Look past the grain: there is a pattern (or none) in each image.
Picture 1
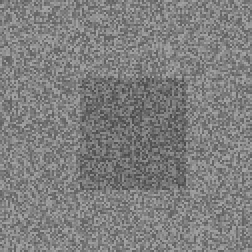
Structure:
one block
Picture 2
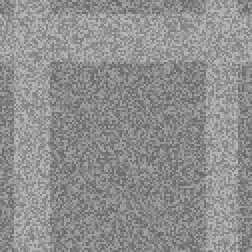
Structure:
bands of rows crossing bands of columns
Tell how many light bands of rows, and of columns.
1 and 2
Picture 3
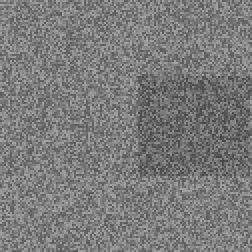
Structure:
one block
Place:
middle right
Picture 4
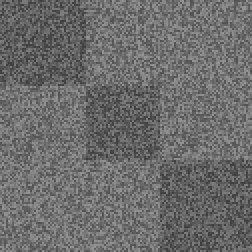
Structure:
blocks along the diagonal
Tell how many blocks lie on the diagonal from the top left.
3
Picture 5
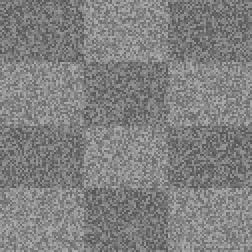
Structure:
a checkerboard
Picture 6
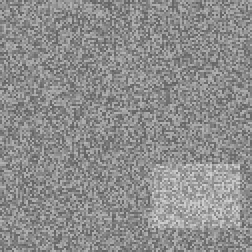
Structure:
one block
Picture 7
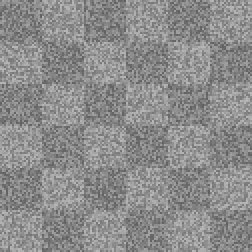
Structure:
a checkerboard
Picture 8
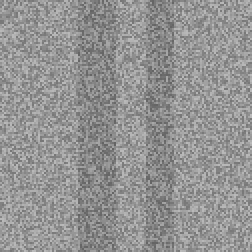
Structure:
bands of columns
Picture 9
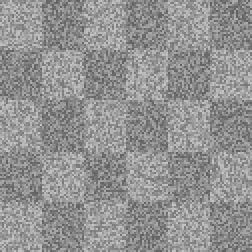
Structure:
a checkerboard
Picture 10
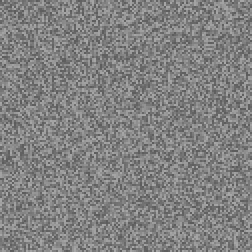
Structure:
only noise
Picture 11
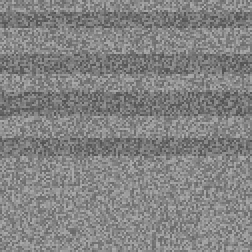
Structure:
bands of rows
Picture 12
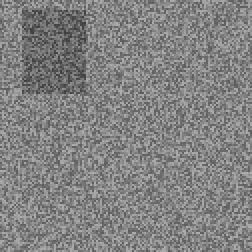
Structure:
one block
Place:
top left
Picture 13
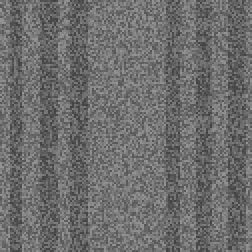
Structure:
bands of columns
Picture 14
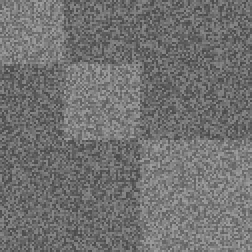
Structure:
blocks along the diagonal
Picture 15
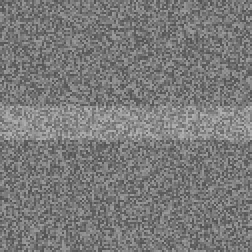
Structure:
one band of rows
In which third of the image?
middle
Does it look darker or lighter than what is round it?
lighter
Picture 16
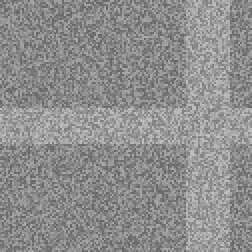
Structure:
bands of rows crossing bands of columns
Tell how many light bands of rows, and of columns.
1 and 1
